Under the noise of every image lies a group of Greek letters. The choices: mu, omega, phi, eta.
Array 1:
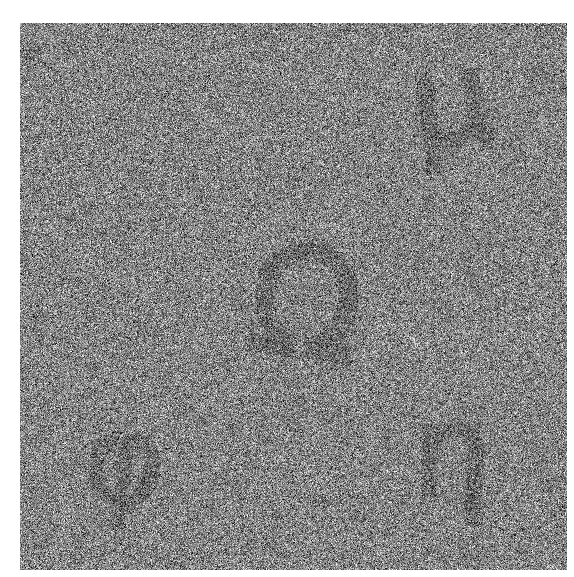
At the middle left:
nothing
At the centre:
omega
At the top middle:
nothing
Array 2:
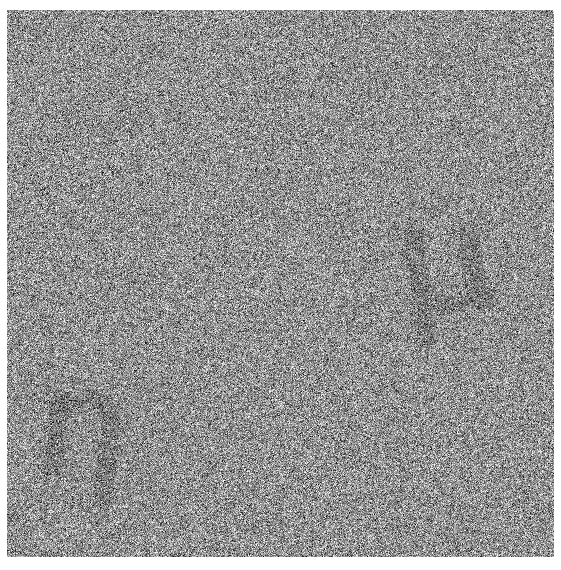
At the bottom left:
eta
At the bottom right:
nothing
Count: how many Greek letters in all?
2
